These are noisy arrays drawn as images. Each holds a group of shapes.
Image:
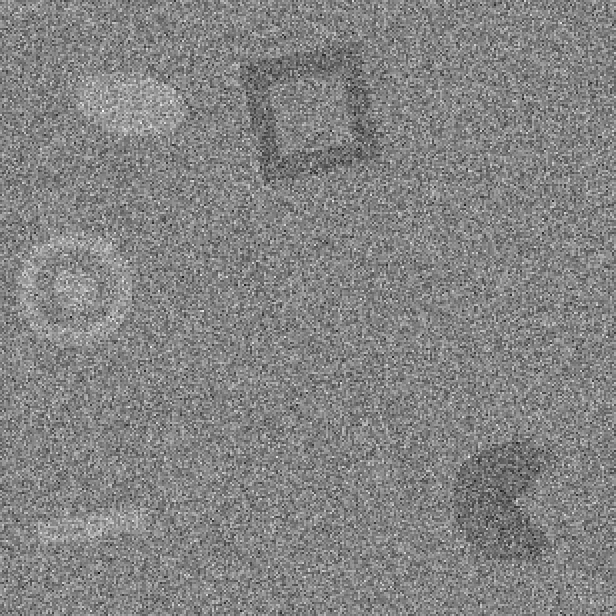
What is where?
top left: light ellipse; top middle: dark square frame; middle left: light bullseye; bottom left: light bar; bottom right: dark disc with a wedge cut out
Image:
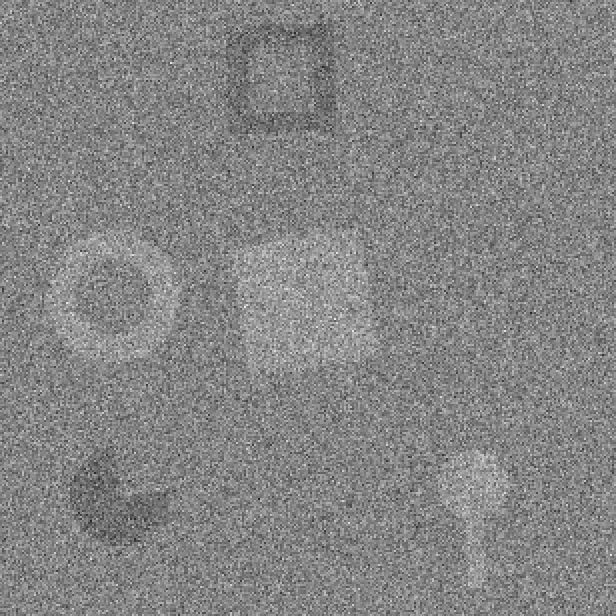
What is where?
top middle: dark square frame; middle left: light ring; centre: light square; bottom left: dark disc with a wedge cut out; bottom right: light lollipop
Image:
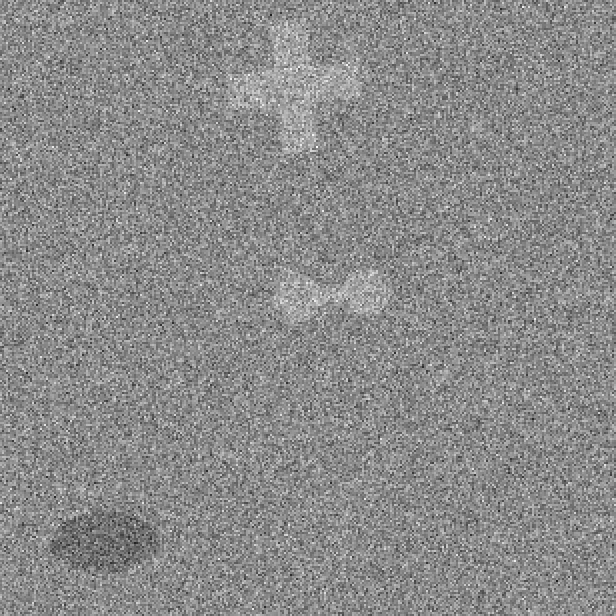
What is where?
top middle: light cross; centre: light dumbbell; bottom left: dark ellipse
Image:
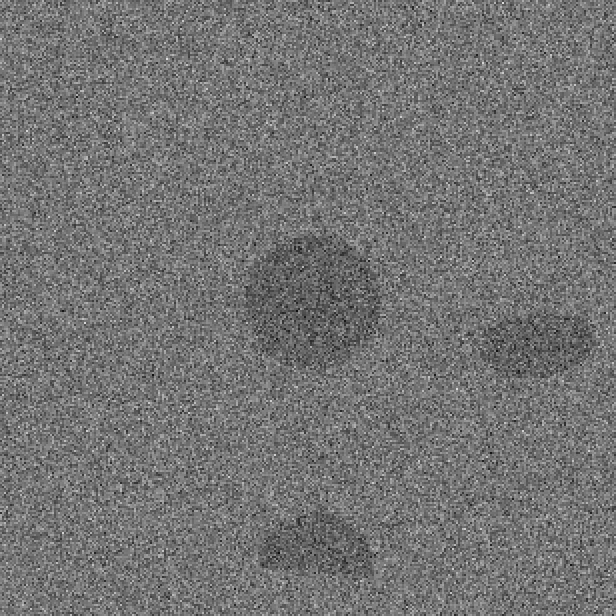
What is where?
centre: dark disc; middle right: dark ellipse; bottom middle: dark half disc
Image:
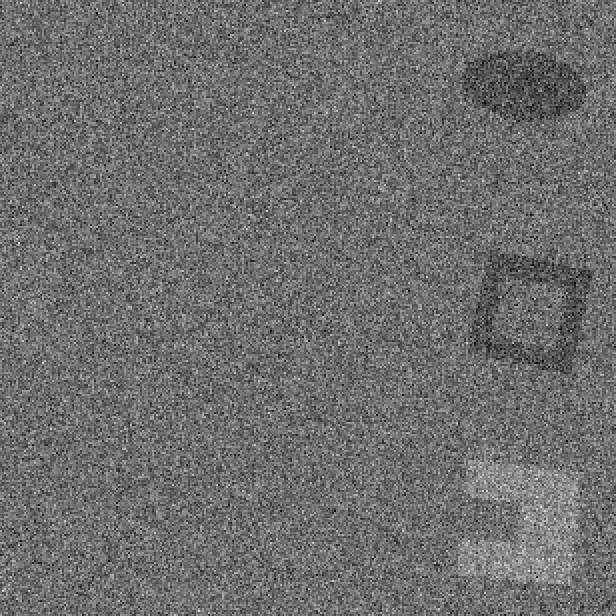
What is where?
top right: dark ellipse; middle right: dark square frame; bottom right: light square with a notch
